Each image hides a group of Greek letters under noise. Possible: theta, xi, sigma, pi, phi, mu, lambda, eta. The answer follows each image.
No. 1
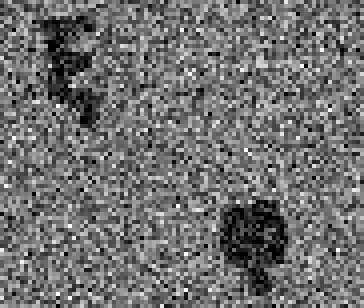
top left: xi; bottom right: phi
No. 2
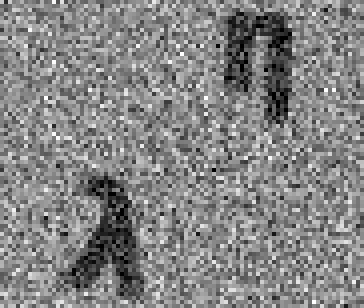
top right: eta; bottom left: lambda
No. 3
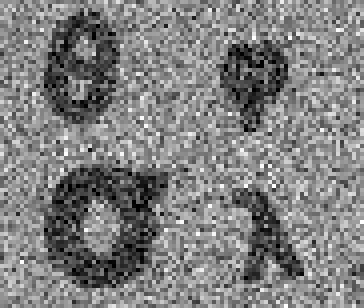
top left: theta; top right: phi; bottom left: sigma; bottom right: lambda
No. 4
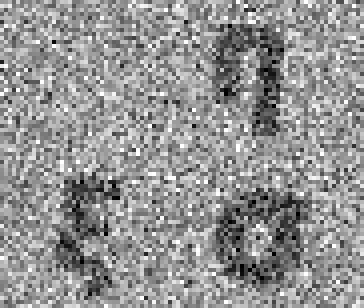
top right: eta; bottom left: xi; bottom right: sigma
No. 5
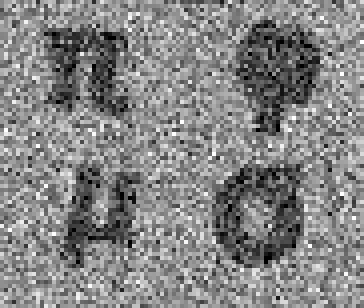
top left: pi; top right: phi; bottom left: mu; bottom right: sigma
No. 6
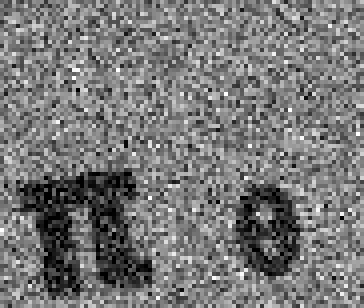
bottom left: pi; bottom right: theta
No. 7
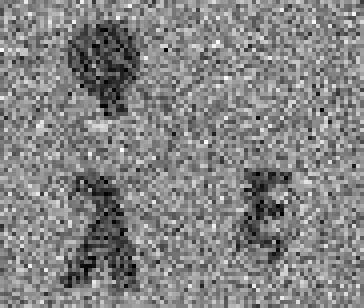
top left: phi; bottom left: lambda; bottom right: xi
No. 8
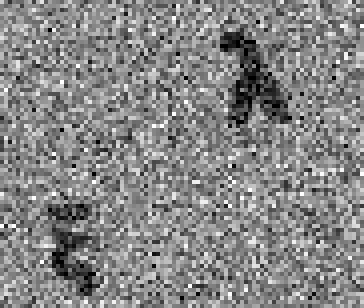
top right: lambda; bottom left: xi
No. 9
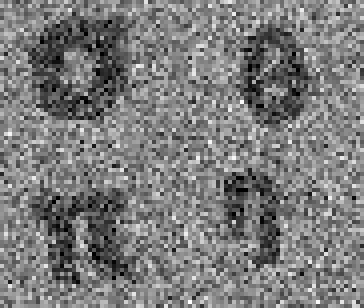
top left: sigma; top right: theta; bottom left: pi; bottom right: eta
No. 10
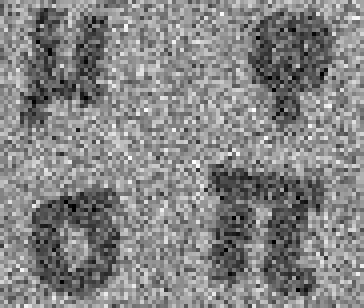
top left: mu; top right: phi; bottom left: sigma; bottom right: pi
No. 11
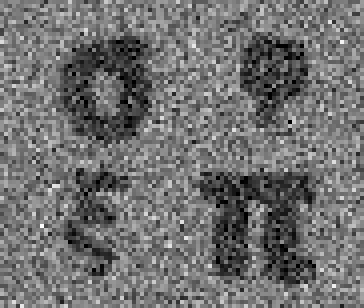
top left: sigma; top right: phi; bottom left: xi; bottom right: pi
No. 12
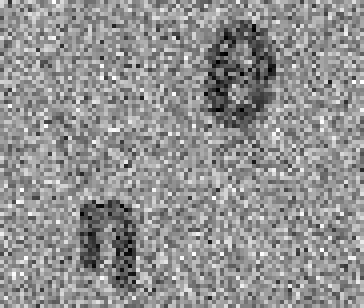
top right: theta; bottom left: eta
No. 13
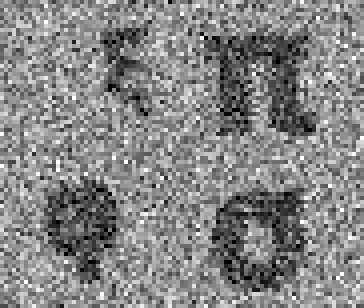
top left: xi; top right: pi; bottom left: phi; bottom right: sigma
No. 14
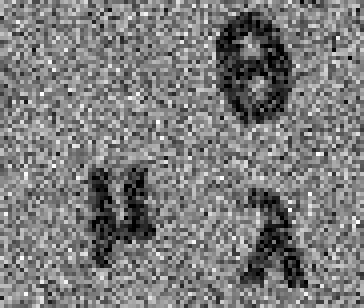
top right: theta; bottom left: mu; bottom right: lambda
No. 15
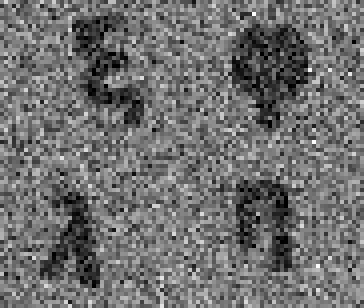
top left: xi; top right: phi; bottom left: lambda; bottom right: eta
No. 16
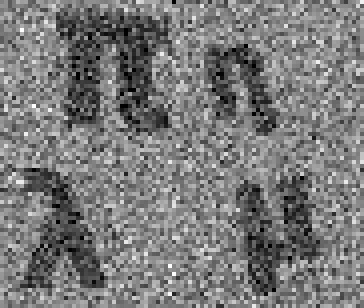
top left: pi; top right: eta; bottom left: lambda; bottom right: mu
